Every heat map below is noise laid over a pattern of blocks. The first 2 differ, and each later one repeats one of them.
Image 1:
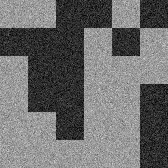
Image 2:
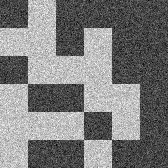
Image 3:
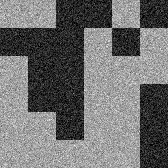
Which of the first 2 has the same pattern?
1
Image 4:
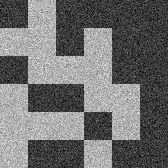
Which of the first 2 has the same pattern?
2
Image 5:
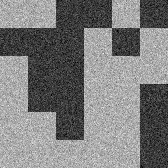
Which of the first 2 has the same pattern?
1
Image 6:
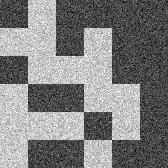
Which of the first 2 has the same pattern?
2
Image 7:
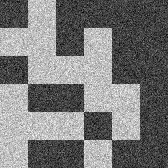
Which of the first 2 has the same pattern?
2
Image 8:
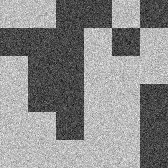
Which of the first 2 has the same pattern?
1
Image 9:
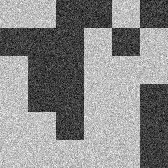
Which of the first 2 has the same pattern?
1
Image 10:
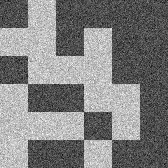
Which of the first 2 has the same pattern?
2
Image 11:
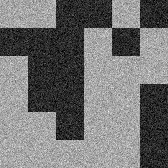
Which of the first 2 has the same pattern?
1
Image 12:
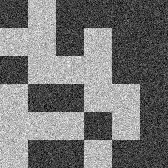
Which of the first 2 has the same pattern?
2
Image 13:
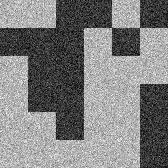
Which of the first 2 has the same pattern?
1
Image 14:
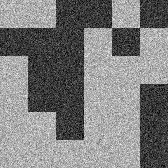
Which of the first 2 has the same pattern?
1
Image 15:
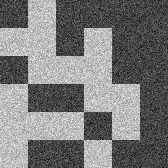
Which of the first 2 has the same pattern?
2
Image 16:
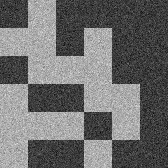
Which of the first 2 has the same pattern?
2
